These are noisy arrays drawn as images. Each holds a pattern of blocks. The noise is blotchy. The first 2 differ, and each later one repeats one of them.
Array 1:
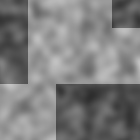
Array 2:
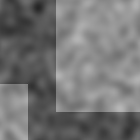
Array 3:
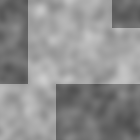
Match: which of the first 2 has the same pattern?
1
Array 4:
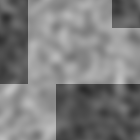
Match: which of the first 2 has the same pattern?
1
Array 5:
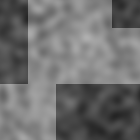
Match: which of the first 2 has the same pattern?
1
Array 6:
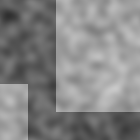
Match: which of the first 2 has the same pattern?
2
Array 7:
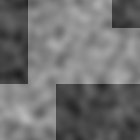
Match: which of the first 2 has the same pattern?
1
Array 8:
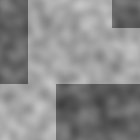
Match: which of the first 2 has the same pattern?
1
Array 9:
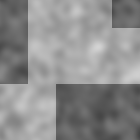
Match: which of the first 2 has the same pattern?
1
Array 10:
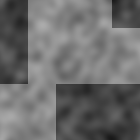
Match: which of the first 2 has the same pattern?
1
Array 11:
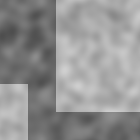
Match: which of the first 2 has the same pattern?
2
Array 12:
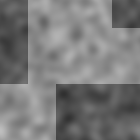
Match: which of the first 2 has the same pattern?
1
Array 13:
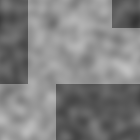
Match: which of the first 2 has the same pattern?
1
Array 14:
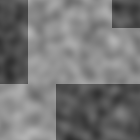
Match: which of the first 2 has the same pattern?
1
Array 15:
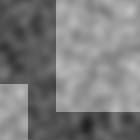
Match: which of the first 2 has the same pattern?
2
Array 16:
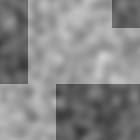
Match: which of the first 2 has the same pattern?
1
